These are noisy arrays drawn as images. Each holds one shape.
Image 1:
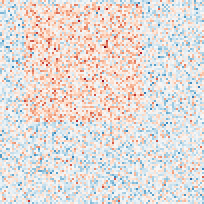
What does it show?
red square
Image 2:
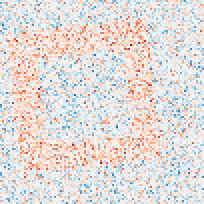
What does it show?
red square frame
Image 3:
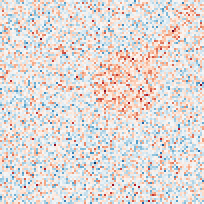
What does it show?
red lollipop
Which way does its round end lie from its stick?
down and left
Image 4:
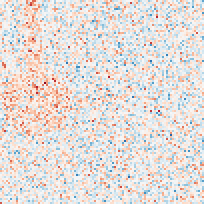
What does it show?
red lollipop
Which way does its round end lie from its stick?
down
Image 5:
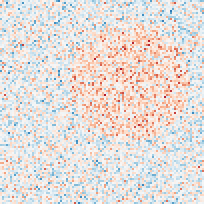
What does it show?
red disc
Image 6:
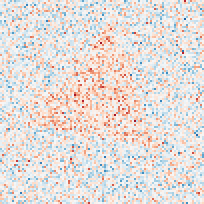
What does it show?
red triangle
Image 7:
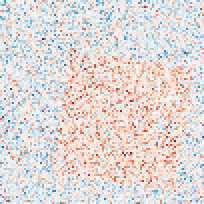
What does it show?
red square
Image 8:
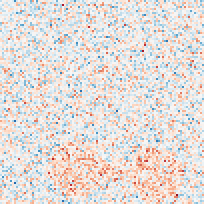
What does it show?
red dumbbell
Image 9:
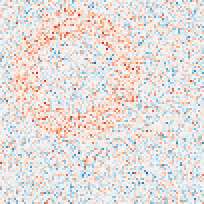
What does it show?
red ring
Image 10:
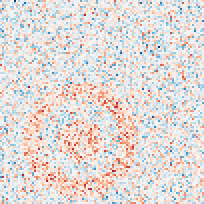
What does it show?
red bullseye
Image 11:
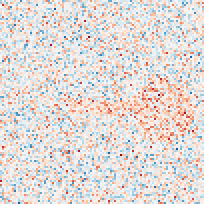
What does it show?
red lollipop
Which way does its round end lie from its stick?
right
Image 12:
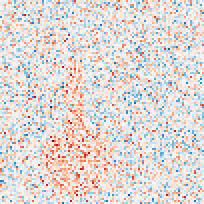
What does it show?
red lollipop
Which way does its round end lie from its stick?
down
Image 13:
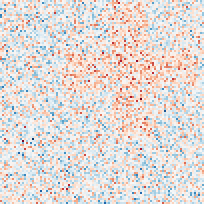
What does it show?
red cross
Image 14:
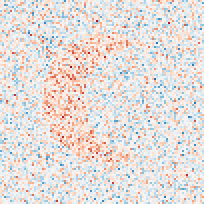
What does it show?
red crescent
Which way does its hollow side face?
right
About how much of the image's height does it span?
two thirds
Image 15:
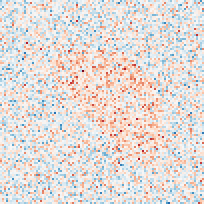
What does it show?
red half disc
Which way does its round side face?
up and right
